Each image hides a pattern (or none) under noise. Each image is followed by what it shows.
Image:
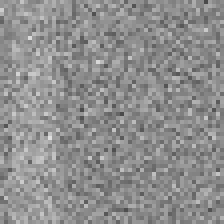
one band of columns
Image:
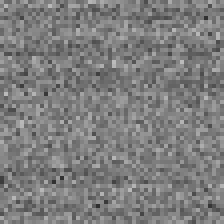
bands of rows
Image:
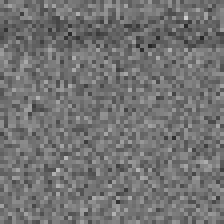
one band of rows
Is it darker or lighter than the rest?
darker
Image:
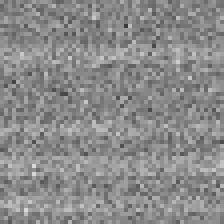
bands of rows
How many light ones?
4
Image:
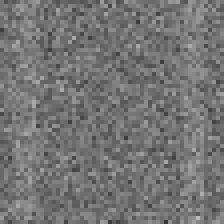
bands of columns
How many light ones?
2
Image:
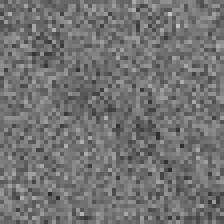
blocks along the diagonal
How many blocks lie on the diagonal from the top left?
6
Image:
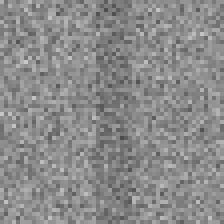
one band of columns
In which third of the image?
middle
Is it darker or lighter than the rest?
darker
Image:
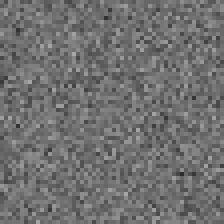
only noise
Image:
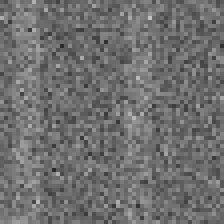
bands of columns
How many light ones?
2
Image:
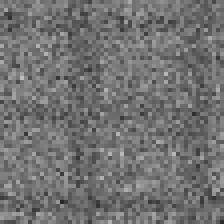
bands of rows crossing bands of columns
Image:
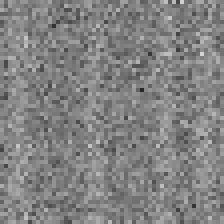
bands of columns
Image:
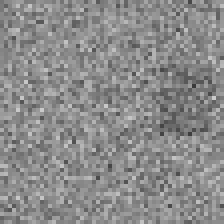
one block
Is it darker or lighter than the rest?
darker
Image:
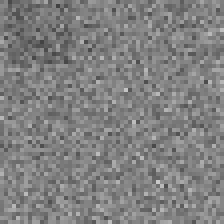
one block
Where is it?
top left
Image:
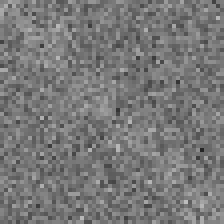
blocks along the diagonal
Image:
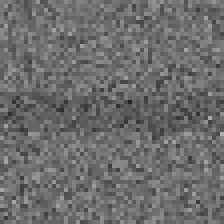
one band of rows
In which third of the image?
middle
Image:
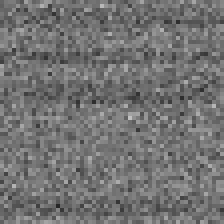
bands of rows
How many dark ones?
4
